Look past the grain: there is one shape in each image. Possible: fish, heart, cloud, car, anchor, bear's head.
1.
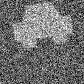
car
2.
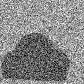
cloud
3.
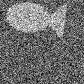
fish
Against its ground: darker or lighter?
lighter
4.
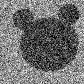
bear's head
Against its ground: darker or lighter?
darker
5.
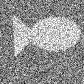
fish
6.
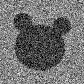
bear's head
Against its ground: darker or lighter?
darker
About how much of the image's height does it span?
two thirds
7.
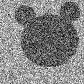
bear's head
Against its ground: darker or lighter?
darker
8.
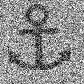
anchor
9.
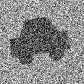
car
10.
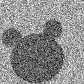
bear's head
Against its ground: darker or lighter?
darker
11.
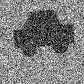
car
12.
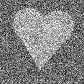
heart
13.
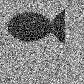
fish
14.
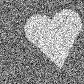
heart
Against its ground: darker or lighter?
lighter
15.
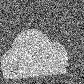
cloud
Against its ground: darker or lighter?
lighter
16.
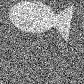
fish
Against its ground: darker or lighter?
lighter
